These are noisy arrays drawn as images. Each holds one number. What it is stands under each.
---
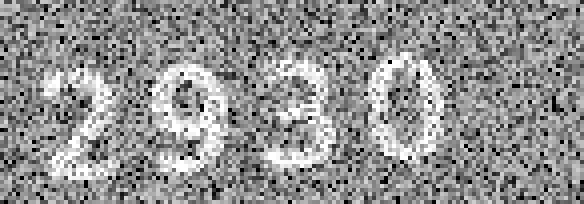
2930
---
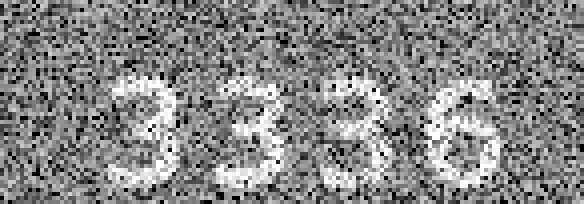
3336
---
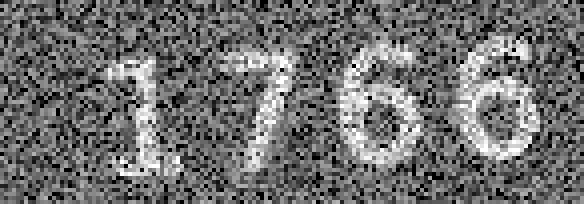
1766
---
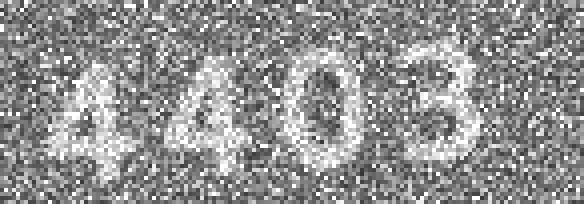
4403
